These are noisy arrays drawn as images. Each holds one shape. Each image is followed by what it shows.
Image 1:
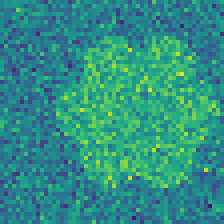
flower
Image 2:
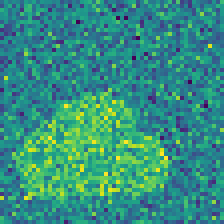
cloud
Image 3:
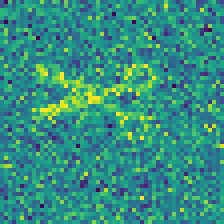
pair of scissors
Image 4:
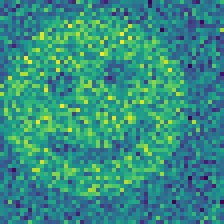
smiling face
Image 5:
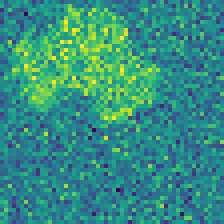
car
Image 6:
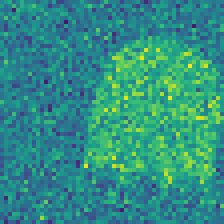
ghost
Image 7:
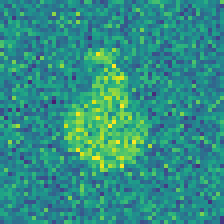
pear
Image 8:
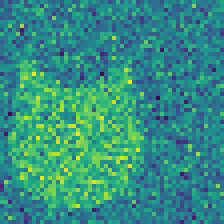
cat's head
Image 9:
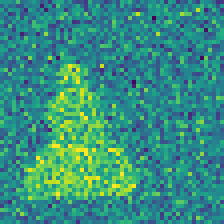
chess pawn
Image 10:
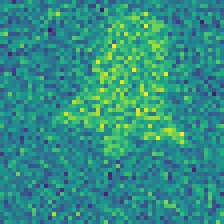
bell
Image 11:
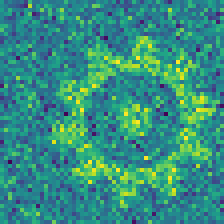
gear
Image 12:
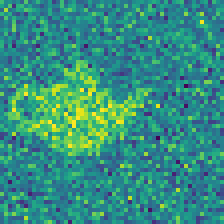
teapot
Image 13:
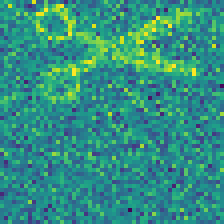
pair of scissors
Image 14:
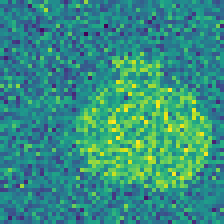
apple
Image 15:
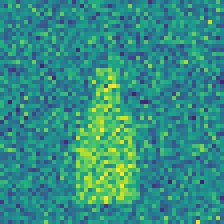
bottle
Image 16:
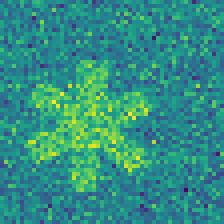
asterisk
